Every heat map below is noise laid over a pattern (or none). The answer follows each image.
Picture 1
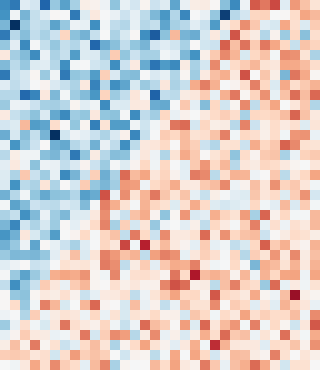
a sharp edge
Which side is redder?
bottom right
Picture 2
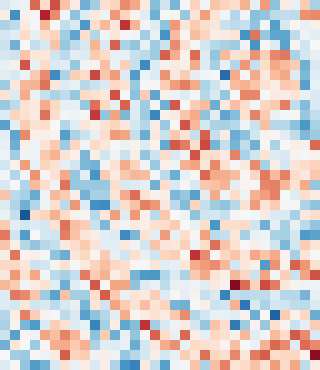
rings round one point
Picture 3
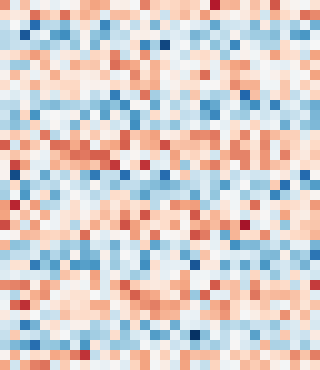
horizontal stripes
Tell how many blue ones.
5
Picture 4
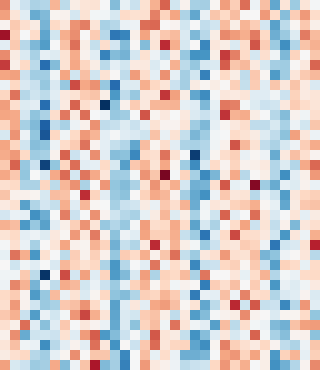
vertical stripes
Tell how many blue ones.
4
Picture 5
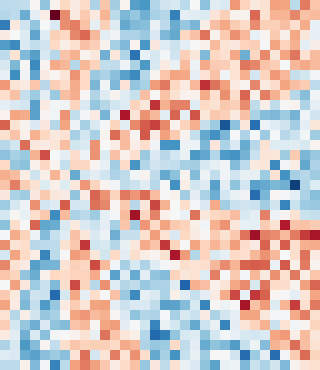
spokes from one point
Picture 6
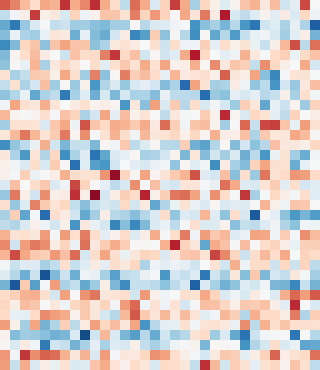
horizontal stripes
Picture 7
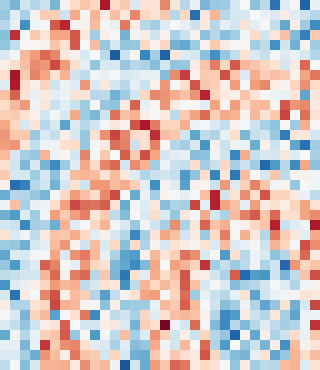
rings round one point
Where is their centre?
bottom right
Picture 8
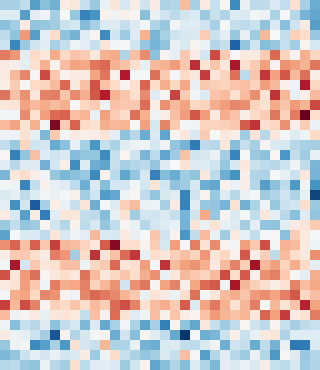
horizontal stripes
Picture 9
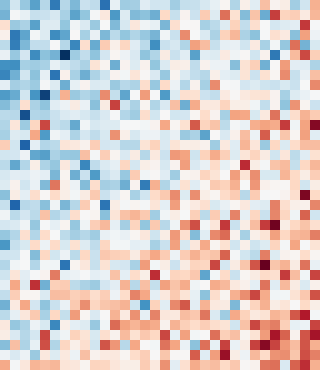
a smooth slope
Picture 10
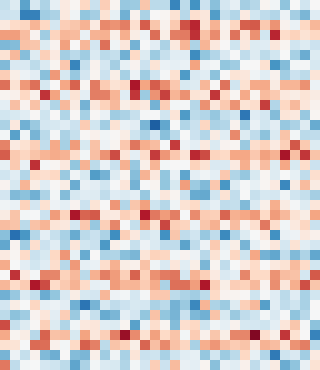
horizontal stripes
